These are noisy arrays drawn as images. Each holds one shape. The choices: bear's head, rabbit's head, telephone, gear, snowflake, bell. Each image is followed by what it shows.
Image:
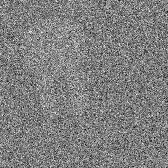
rabbit's head
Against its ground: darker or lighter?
lighter
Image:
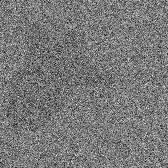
bell
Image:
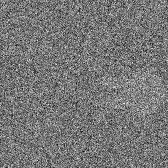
rabbit's head
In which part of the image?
middle right
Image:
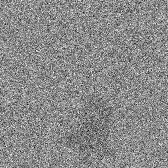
bell
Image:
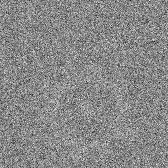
gear
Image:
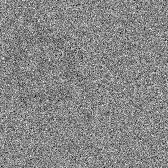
gear
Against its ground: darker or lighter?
darker
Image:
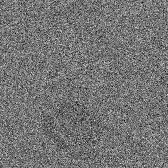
telephone
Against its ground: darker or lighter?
darker
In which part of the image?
bottom middle
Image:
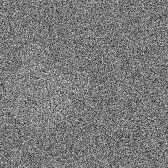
bear's head
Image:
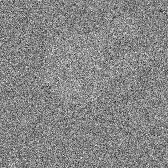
rabbit's head
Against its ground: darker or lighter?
lighter
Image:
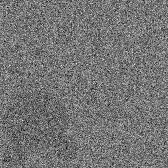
bear's head
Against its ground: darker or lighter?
darker
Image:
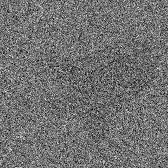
bell
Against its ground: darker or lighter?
darker
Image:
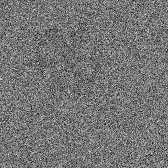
snowflake
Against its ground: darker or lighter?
darker
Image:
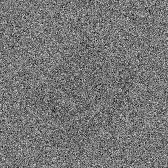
telephone
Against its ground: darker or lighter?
darker
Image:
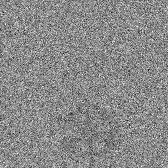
snowflake
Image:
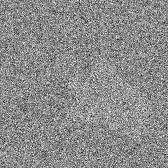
bell
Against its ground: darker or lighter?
lighter
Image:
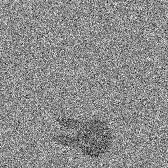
rabbit's head
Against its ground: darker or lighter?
darker
